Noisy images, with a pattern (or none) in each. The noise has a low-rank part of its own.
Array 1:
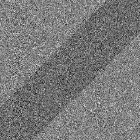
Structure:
a diagonal band
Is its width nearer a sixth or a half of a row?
a half
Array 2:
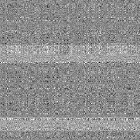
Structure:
bands of rows
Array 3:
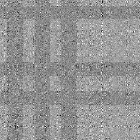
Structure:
bands of rows crossing bands of columns
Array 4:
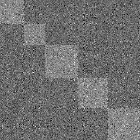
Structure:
blocks along the diagonal
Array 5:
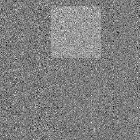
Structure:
one block
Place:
top middle
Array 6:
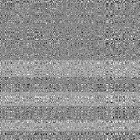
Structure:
bands of rows
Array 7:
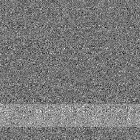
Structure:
one band of rows
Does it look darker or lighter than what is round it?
lighter
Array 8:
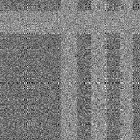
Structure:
bands of rows crossing bands of columns
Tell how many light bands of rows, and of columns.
1 and 3
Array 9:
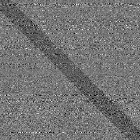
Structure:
a diagonal band
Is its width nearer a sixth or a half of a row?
a sixth
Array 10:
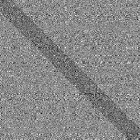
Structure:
a diagonal band
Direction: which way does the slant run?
top left to bottom right
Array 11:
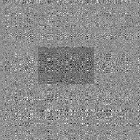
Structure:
one block
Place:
centre
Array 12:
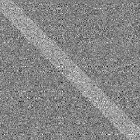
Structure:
a diagonal band
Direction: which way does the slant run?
top left to bottom right
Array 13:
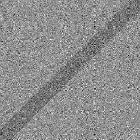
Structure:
a diagonal band
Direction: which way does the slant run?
bottom left to top right
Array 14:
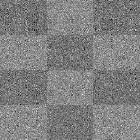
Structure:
a checkerboard
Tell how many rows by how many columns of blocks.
4 by 3
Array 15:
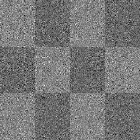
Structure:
a checkerboard
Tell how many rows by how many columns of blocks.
3 by 4
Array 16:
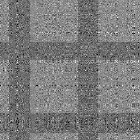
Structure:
bands of rows crossing bands of columns
